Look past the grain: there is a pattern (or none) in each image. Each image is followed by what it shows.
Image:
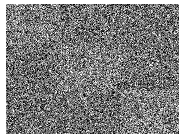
blocks along the diagonal
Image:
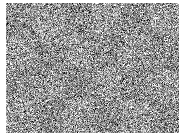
a checkerboard
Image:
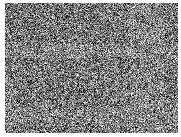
bands of rows crossing bands of columns
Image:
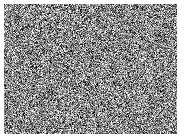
only noise
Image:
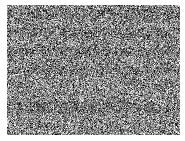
bands of rows
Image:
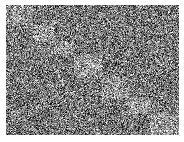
blocks along the diagonal
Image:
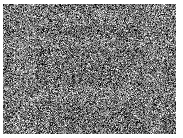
bands of rows crossing bands of columns
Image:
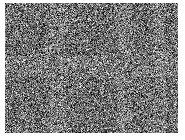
bands of rows crossing bands of columns
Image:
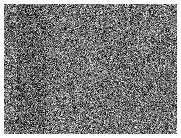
one band of columns
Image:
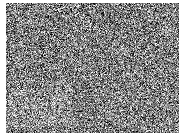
one block
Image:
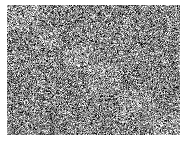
blocks along the diagonal
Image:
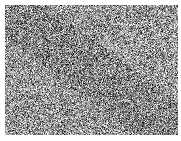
a diagonal band
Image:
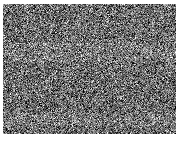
bands of rows
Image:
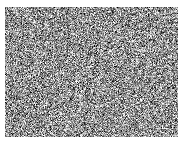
only noise
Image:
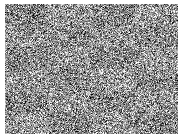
a checkerboard
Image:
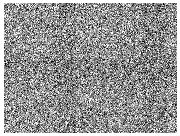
bands of rows crossing bands of columns
